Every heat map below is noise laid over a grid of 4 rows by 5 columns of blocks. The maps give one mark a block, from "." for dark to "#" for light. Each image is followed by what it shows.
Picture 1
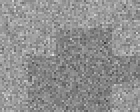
#####
##..#
#....
#...#
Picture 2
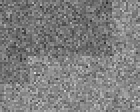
....#
....#
.####
#####
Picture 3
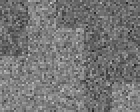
.#...
.##..
###..
###.#
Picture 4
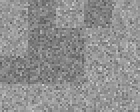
#.#.#
#..##
...##
#####
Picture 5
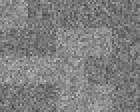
#....
..##.
###..
..##.
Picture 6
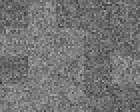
.#...
###..
.##.#
###..
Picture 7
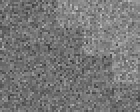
..###
...##
....#
.....
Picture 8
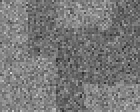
#.##.
#....
##...
##.##
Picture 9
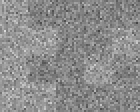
#....
##..#
#..#.
##...
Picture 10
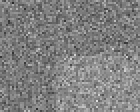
.....
.....
..###
..###
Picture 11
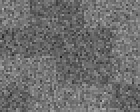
#..##
....#
##..#
.###.
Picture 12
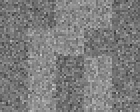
..##.
.##..
.#.#.
.#.#.
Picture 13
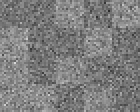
..#.#
#..#.
#.#..
##.#.
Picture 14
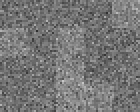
....#
#.#..
..#..
..##.
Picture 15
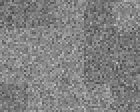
..#.#
###..
###..
.###.
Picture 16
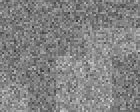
.....
...##
..##.
#.##.
